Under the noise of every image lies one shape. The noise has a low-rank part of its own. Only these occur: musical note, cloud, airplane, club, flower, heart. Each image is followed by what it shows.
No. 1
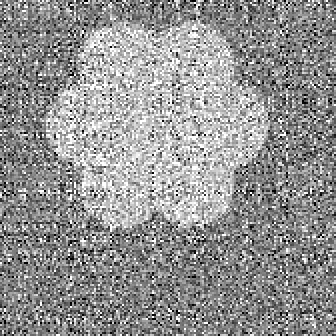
flower
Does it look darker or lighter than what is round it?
lighter
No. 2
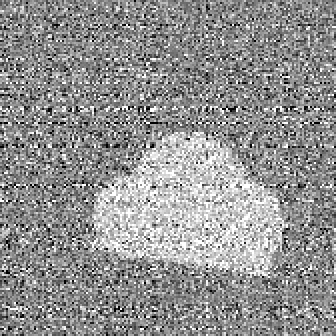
cloud
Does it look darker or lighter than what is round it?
lighter
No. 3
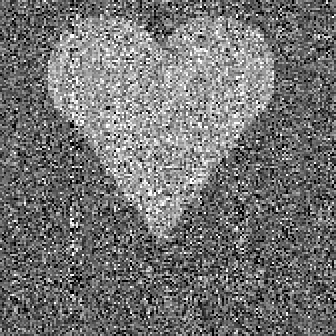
heart
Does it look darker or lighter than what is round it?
lighter
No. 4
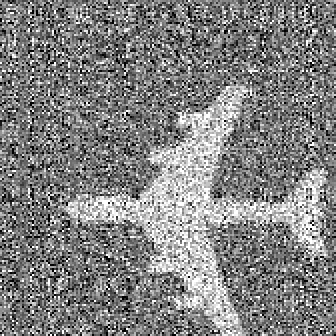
airplane
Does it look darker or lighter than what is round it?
lighter
